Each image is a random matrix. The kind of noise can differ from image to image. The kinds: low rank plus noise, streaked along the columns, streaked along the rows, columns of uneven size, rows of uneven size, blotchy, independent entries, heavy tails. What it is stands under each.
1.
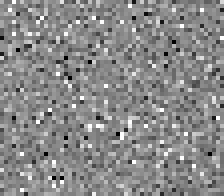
heavy tails
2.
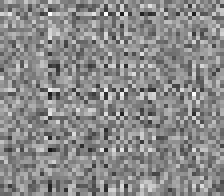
low rank plus noise
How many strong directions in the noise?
one
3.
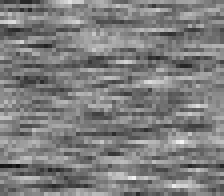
streaked along the rows
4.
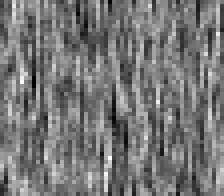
streaked along the columns
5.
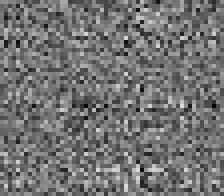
low rank plus noise
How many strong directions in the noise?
three or four
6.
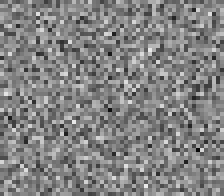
independent entries
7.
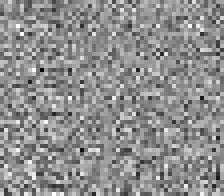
low rank plus noise
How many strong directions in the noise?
three or four
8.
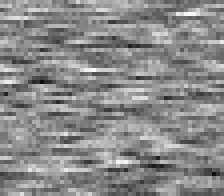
streaked along the rows
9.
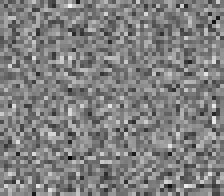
low rank plus noise
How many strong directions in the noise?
five to eight
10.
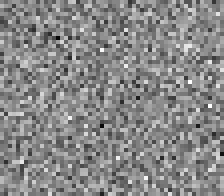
independent entries
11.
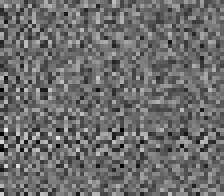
low rank plus noise
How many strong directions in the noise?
two
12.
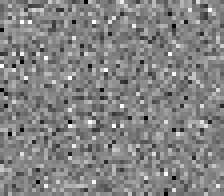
heavy tails
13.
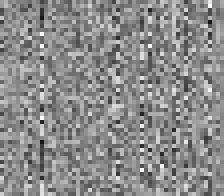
columns of uneven size
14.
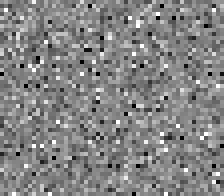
heavy tails
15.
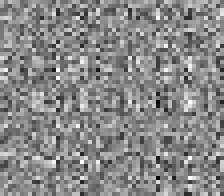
low rank plus noise
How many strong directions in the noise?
two
